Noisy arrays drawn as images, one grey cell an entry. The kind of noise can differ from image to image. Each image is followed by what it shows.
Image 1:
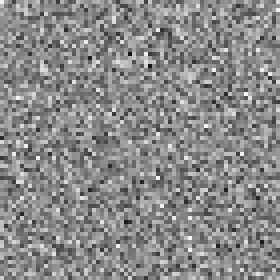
independent entries
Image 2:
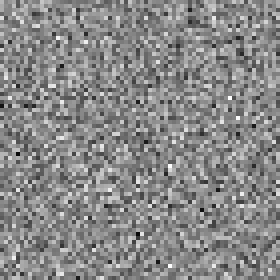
low rank plus noise
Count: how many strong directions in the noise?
five to eight
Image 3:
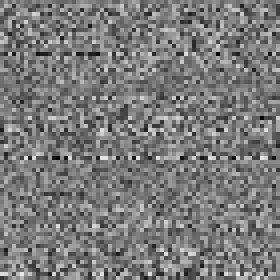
rows of uneven size
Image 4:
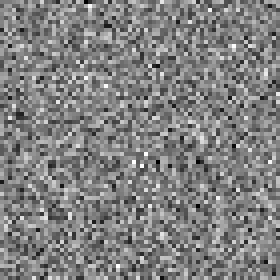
low rank plus noise
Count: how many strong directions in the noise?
one
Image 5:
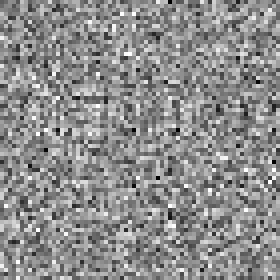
low rank plus noise
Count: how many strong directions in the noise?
two
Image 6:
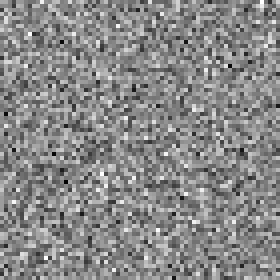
independent entries
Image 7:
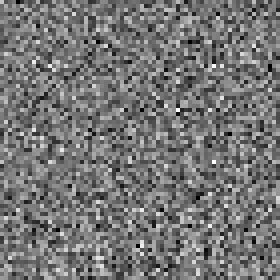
low rank plus noise
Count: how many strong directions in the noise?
three or four
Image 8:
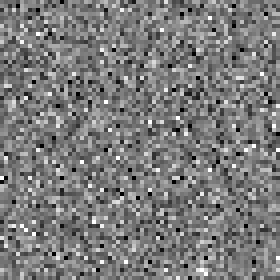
heavy tails
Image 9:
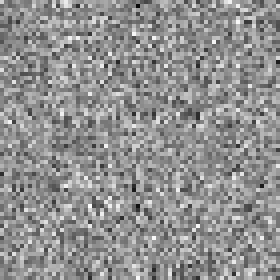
low rank plus noise
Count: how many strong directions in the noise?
three or four
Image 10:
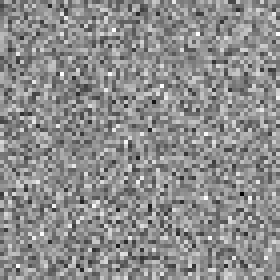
independent entries
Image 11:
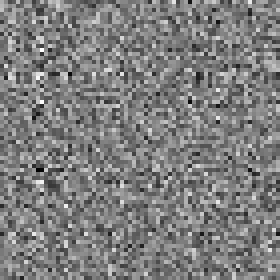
low rank plus noise
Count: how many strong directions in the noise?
two
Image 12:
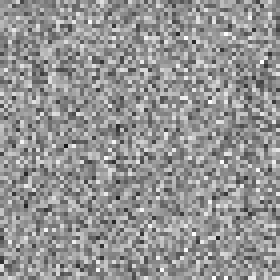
independent entries
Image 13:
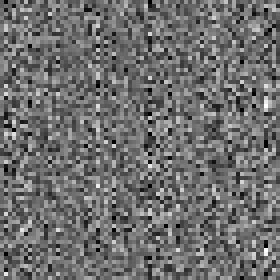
columns of uneven size
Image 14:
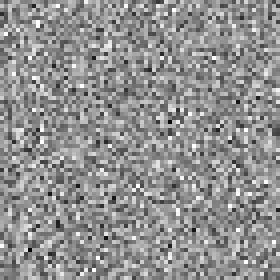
independent entries
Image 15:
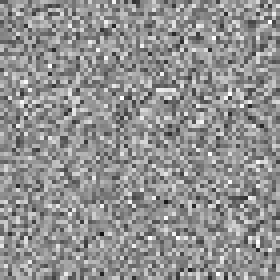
low rank plus noise
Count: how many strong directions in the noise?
two
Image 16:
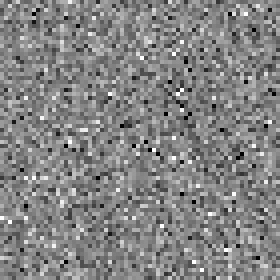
heavy tails
